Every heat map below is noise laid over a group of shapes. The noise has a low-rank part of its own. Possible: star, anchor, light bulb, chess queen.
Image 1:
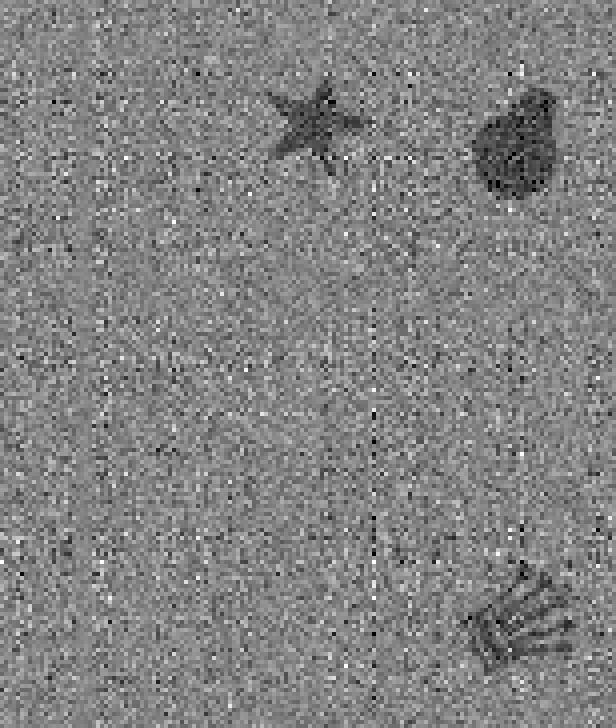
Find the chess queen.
bottom right
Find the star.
top middle
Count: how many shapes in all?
3
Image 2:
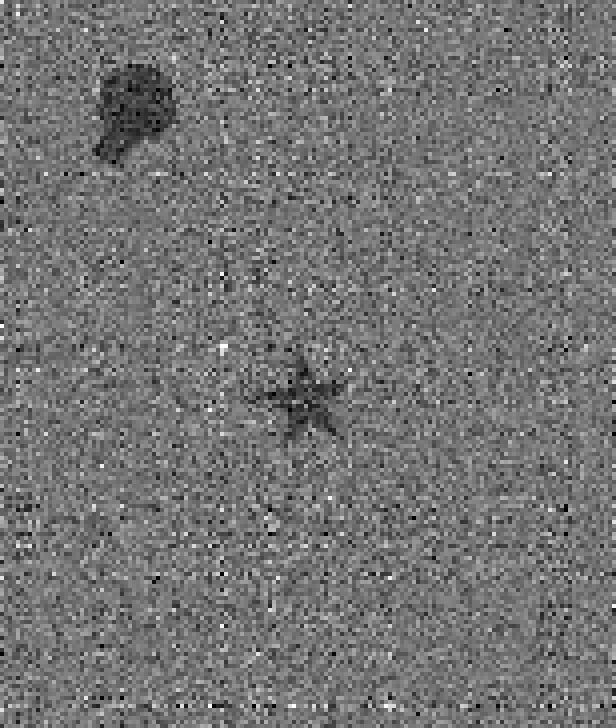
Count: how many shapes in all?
2
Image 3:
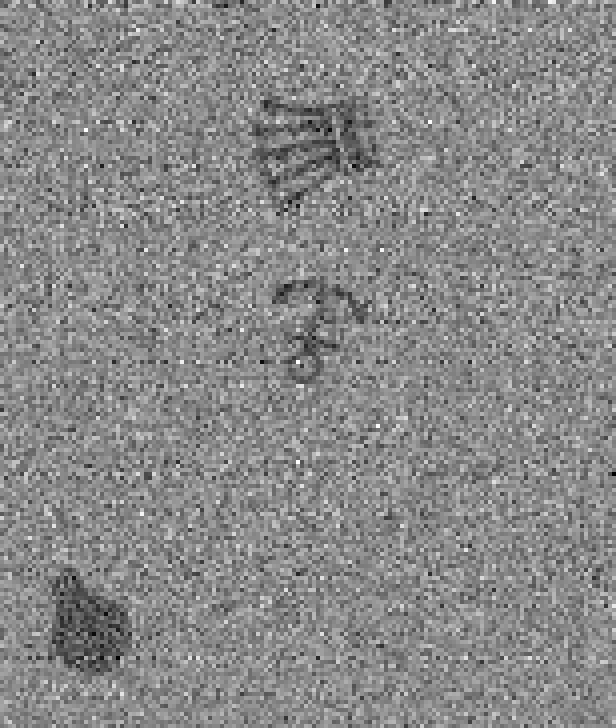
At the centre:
anchor
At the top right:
nothing
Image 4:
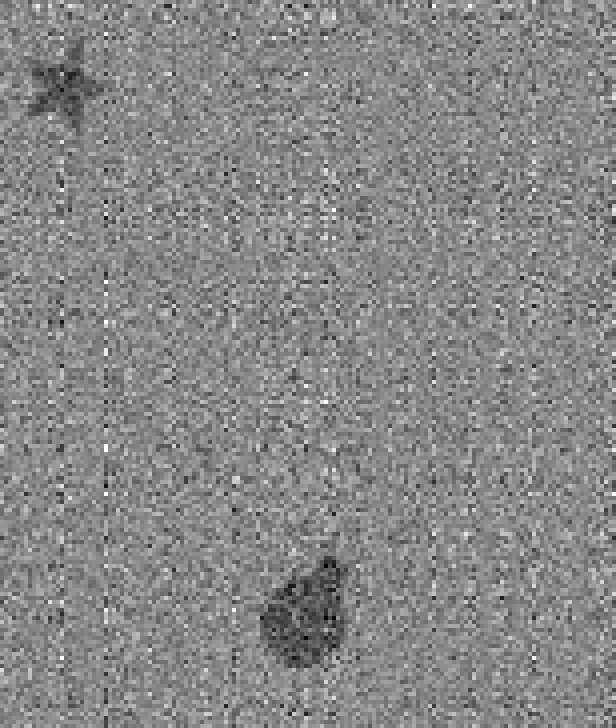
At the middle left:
nothing
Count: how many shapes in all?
2
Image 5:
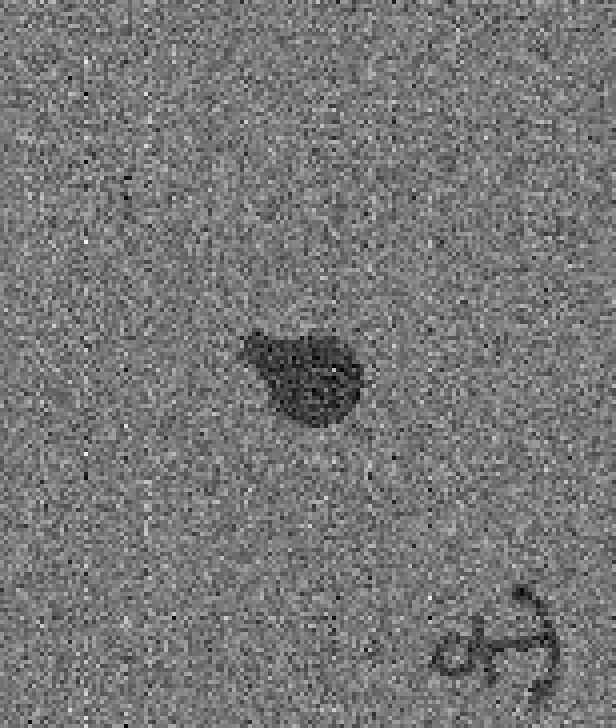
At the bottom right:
anchor
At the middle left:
nothing
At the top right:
nothing
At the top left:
nothing
